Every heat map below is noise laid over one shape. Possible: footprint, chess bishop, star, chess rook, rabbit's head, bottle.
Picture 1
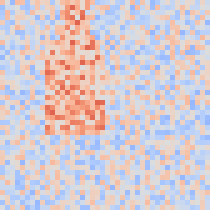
red bottle
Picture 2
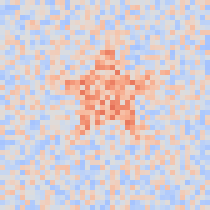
red star
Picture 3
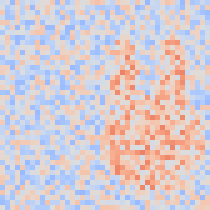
red rabbit's head
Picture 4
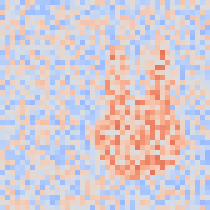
red rabbit's head
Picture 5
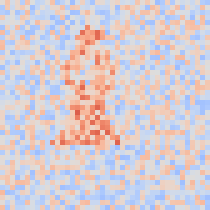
red chess bishop
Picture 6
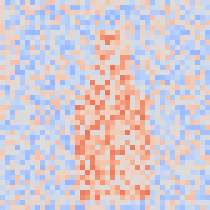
red bottle
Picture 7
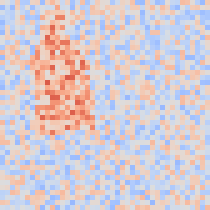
red bottle
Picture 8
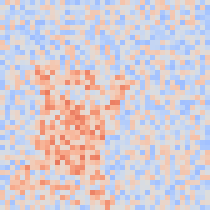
red chess rook
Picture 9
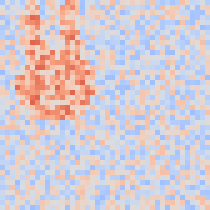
red rabbit's head
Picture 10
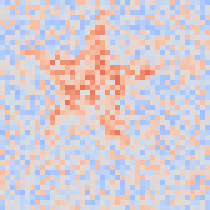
red star
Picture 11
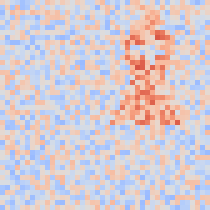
red chess bishop
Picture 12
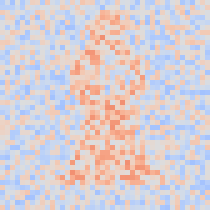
red chess bishop
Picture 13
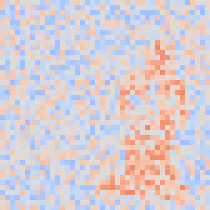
red chess bishop
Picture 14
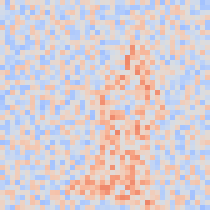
red chess bishop
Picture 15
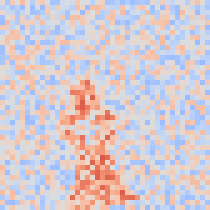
red chess bishop
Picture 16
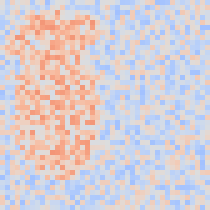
red footprint
